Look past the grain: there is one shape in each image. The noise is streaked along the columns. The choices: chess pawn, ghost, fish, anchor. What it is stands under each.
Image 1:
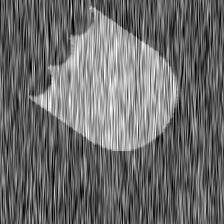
light ghost
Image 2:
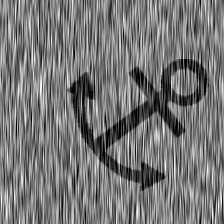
dark anchor
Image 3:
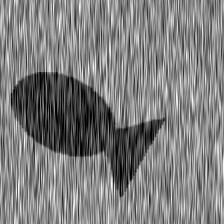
dark fish
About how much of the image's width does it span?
two thirds
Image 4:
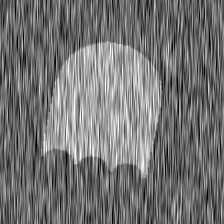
light ghost
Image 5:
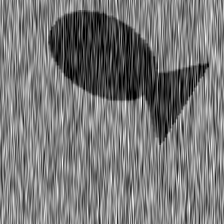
dark fish
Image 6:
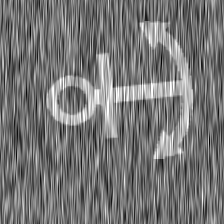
light anchor
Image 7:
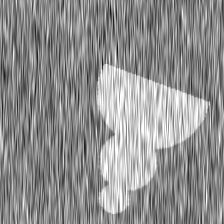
light chess pawn
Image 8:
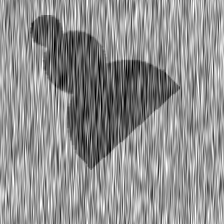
dark chess pawn
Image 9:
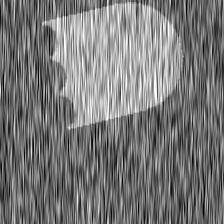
light ghost
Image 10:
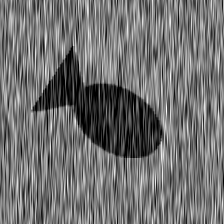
dark fish
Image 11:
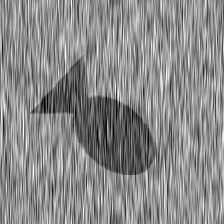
dark fish
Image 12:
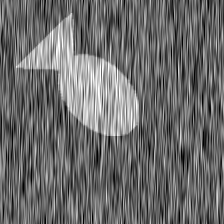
light fish
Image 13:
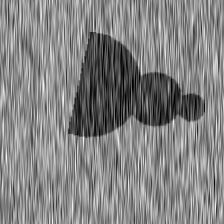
dark chess pawn
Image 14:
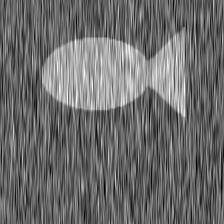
light fish
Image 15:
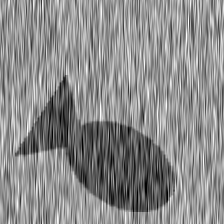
dark fish
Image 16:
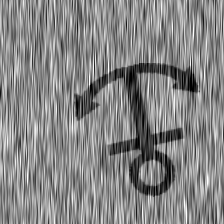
dark anchor
